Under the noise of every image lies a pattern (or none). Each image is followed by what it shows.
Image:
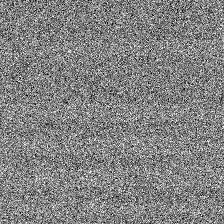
bands of rows
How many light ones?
5
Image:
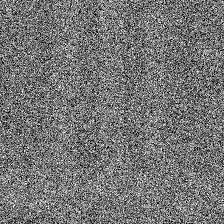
bands of rows crossing bands of columns
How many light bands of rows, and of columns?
1 and 3
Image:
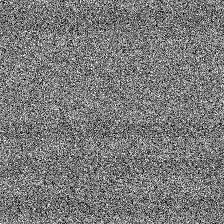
bands of rows
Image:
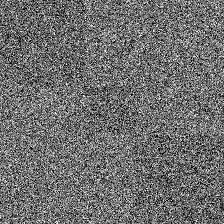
blocks along the diagonal
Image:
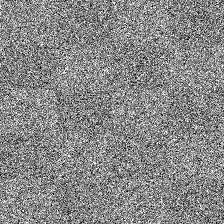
a checkerboard
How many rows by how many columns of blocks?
5 by 4
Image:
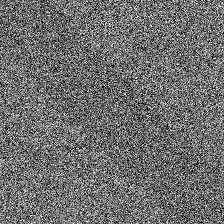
a diagonal band
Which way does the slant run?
top left to bottom right
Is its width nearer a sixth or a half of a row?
a half
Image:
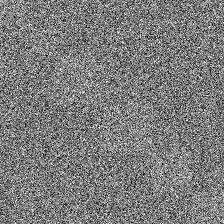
blocks along the diagonal
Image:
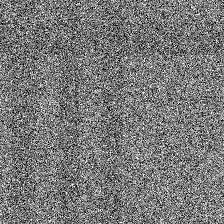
bands of rows crossing bands of columns
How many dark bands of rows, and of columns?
1 and 3
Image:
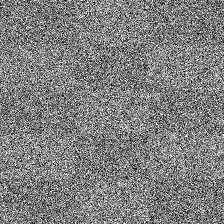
a checkerboard
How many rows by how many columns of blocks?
5 by 3
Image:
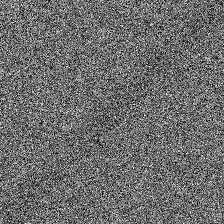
a diagonal band
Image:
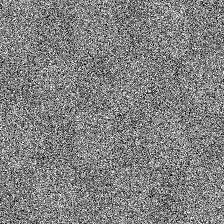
a checkerboard
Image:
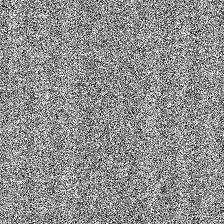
bands of columns
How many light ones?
6
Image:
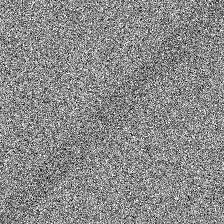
a diagonal band
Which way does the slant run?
bottom left to top right
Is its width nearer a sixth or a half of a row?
a sixth
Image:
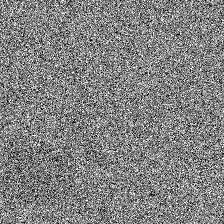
one block
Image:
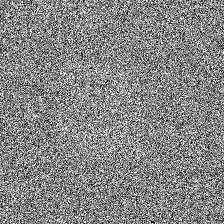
one block
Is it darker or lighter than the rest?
lighter
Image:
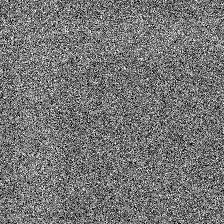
bands of rows crossing bands of columns
